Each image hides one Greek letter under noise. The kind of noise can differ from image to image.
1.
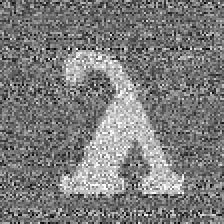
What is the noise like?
rows of uneven size
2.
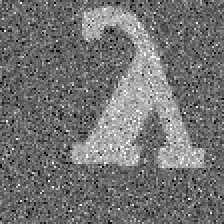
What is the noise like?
heavy tails
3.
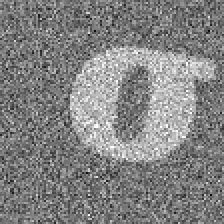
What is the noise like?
low rank plus noise
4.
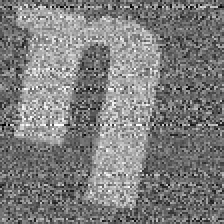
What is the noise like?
rows of uneven size
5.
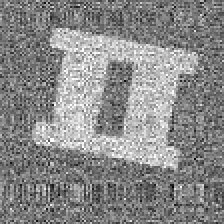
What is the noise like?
low rank plus noise
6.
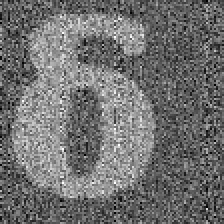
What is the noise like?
columns of uneven size
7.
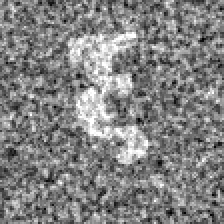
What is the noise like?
blotchy
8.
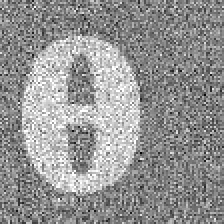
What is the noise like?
low rank plus noise
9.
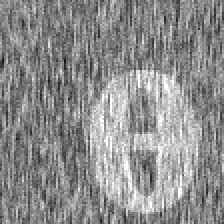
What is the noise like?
streaked along the columns
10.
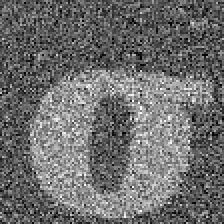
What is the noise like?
low rank plus noise
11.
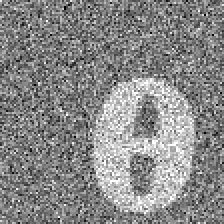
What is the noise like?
independent entries
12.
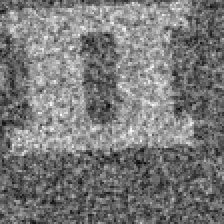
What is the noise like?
blotchy
